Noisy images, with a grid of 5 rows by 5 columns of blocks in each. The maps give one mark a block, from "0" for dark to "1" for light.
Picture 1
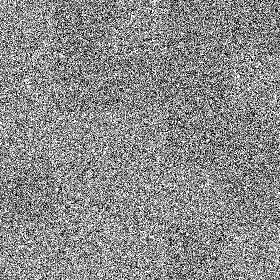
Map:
10100
10001
11100
01110
11101
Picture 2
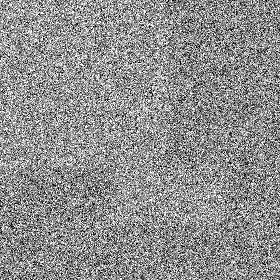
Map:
11100
11100
11100
00110
00000
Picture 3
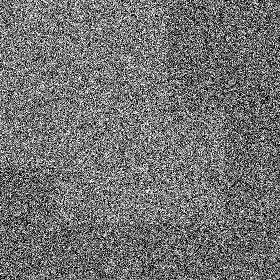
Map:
11100
11100
11110
01110
00000
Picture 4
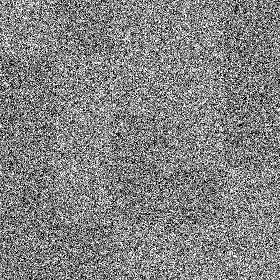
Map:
10110
01110
01010
01001
00111
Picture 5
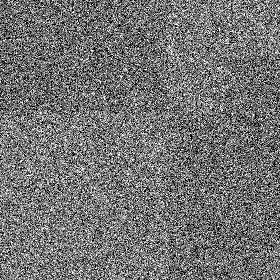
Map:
00011
00010
11100
11100
11100
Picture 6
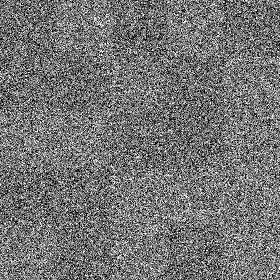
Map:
01010
00101
11001
00111
10101
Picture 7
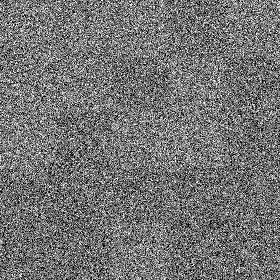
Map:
11101
11010
10110
00000
00100
